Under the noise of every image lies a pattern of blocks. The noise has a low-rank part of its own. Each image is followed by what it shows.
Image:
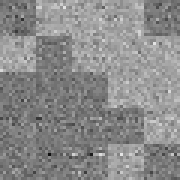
mirrored about the diagonal from the bottom left
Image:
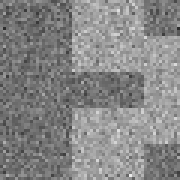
top and bottom mirror each other
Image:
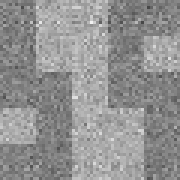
the same after a half turn
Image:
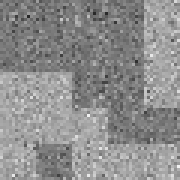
no symmetry
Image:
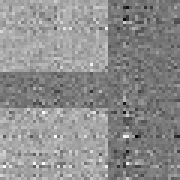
top and bottom mirror each other
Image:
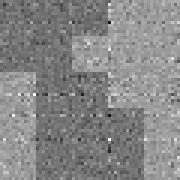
no symmetry
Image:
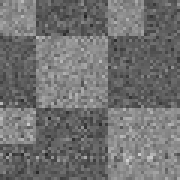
mirrored about the diagonal from the top left
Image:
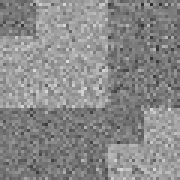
mirrored about the diagonal from the top left
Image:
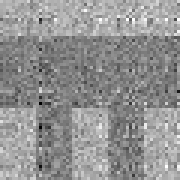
left and right mirror each other
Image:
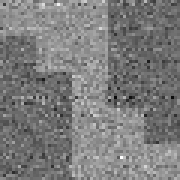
the same after a half turn
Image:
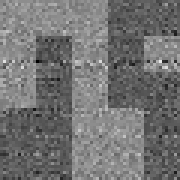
no symmetry
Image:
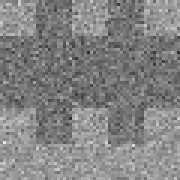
left and right mirror each other
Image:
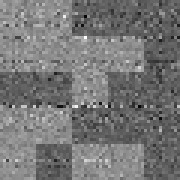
no symmetry
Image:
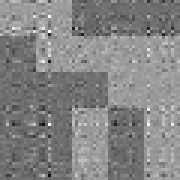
no symmetry
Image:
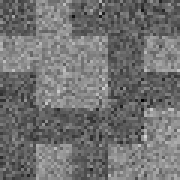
mirrored about the diagonal from the top left
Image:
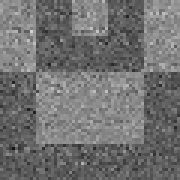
left and right mirror each other
